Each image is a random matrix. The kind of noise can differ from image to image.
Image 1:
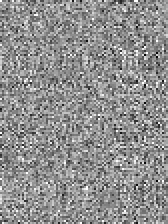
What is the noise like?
low rank plus noise
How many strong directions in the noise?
three or four
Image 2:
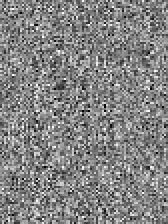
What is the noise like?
low rank plus noise
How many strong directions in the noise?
three or four
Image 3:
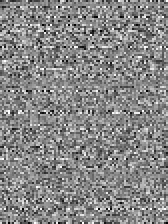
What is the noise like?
rows of uneven size
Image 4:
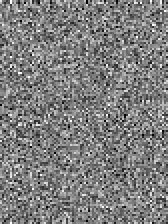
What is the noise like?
low rank plus noise
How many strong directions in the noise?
one
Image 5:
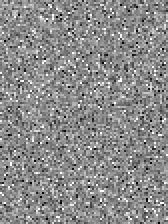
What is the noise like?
heavy tails
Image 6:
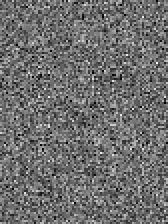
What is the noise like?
low rank plus noise
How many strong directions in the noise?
three or four
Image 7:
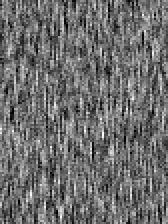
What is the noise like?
streaked along the columns
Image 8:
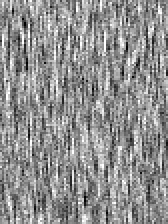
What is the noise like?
streaked along the columns
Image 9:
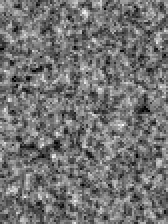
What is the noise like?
blotchy
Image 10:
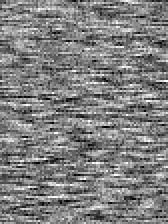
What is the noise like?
streaked along the rows
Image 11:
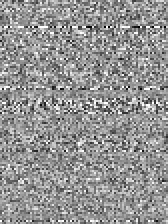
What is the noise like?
rows of uneven size
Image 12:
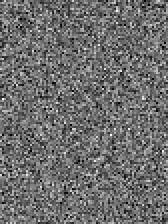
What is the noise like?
independent entries
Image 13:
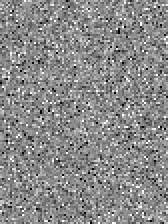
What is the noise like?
heavy tails
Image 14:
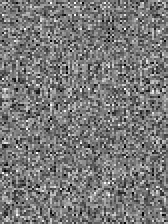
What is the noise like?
low rank plus noise
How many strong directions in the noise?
three or four
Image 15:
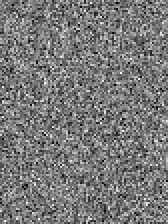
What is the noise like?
independent entries
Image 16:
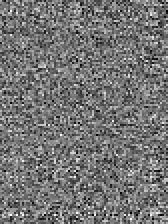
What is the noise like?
low rank plus noise
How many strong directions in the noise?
three or four
